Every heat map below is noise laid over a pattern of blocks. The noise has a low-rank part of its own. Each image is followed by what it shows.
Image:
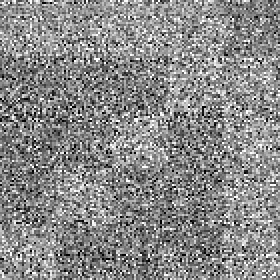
mirrored about the diagonal from the bottom left
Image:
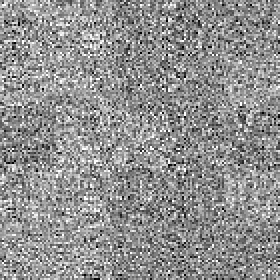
top and bottom mirror each other
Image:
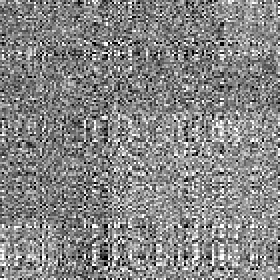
mirrored about the diagonal from the top left
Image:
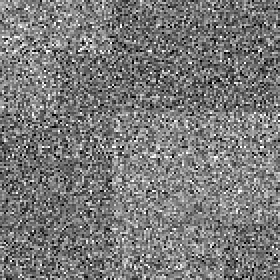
mirrored about the diagonal from the top left
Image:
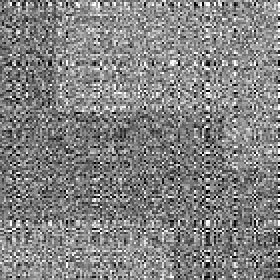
no symmetry
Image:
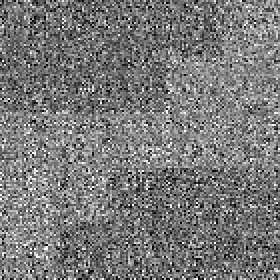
the same after a half turn
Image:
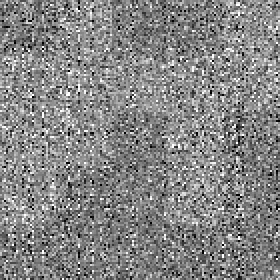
no symmetry
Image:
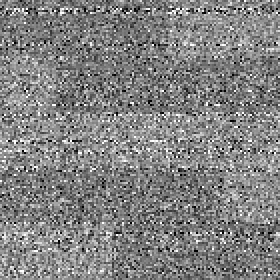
the same after a half turn
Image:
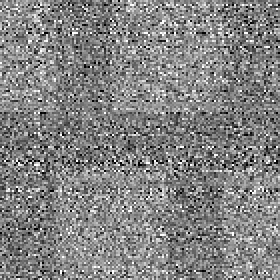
the same after a half turn
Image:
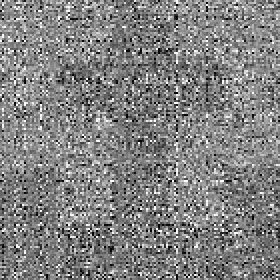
left and right mirror each other
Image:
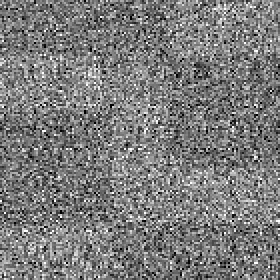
the same after a half turn
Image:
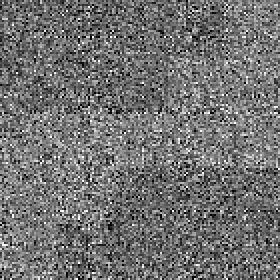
the same after a half turn
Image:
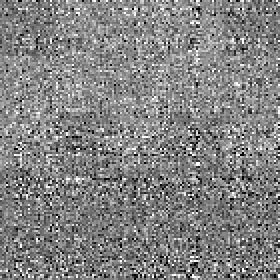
left and right mirror each other
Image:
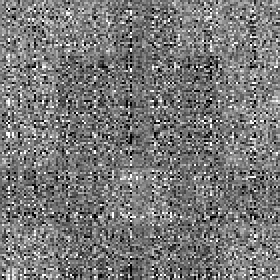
left and right mirror each other
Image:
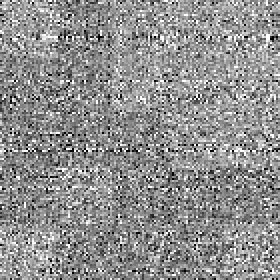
mirrored about the diagonal from the bottom left
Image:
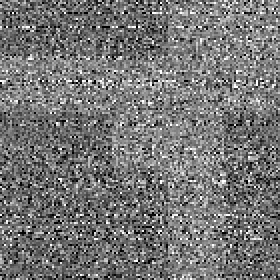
mirrored about the diagonal from the bottom left
